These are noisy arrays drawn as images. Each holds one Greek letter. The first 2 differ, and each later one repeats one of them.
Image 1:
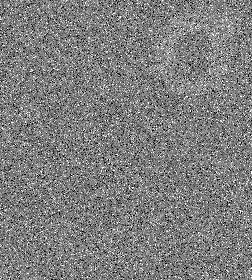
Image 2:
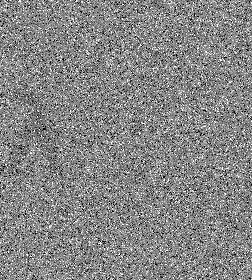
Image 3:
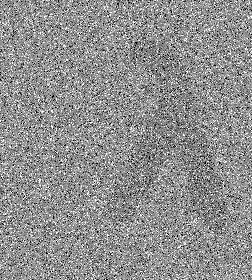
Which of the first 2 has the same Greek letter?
2
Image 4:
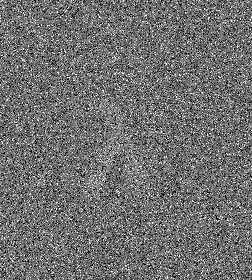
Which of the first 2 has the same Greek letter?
2
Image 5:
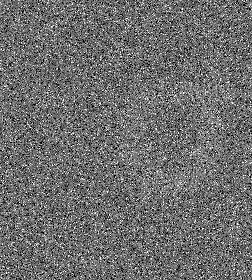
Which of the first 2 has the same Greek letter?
1
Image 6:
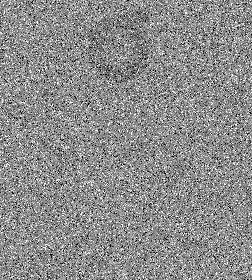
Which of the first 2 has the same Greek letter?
1
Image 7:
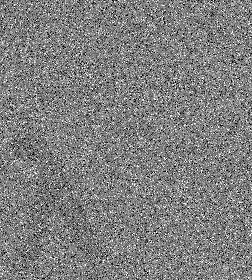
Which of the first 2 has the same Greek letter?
2
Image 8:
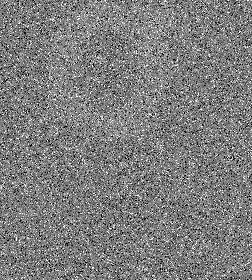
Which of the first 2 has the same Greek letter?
1
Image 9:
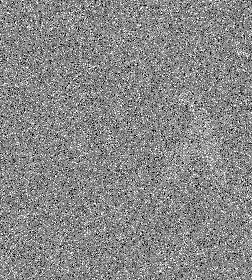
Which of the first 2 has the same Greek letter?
2
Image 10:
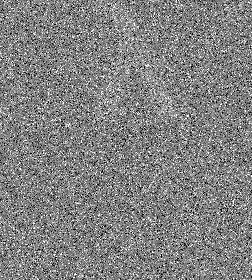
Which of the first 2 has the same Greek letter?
2
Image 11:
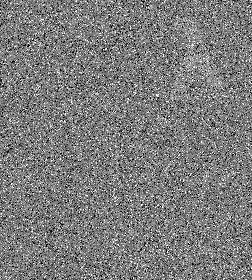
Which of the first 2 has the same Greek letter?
2
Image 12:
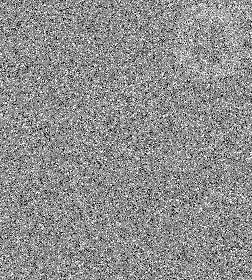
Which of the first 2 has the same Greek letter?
1
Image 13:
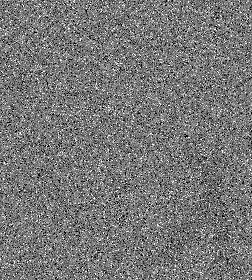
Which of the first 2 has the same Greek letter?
2
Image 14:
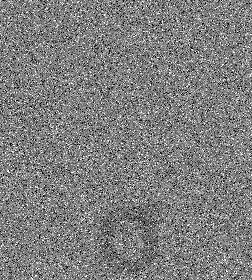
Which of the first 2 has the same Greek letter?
1
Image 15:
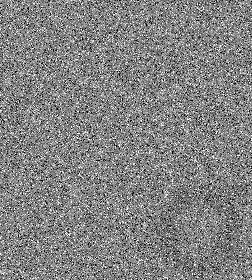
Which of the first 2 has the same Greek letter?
1
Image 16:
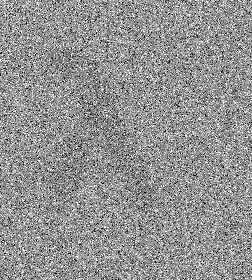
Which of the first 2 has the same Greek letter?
2
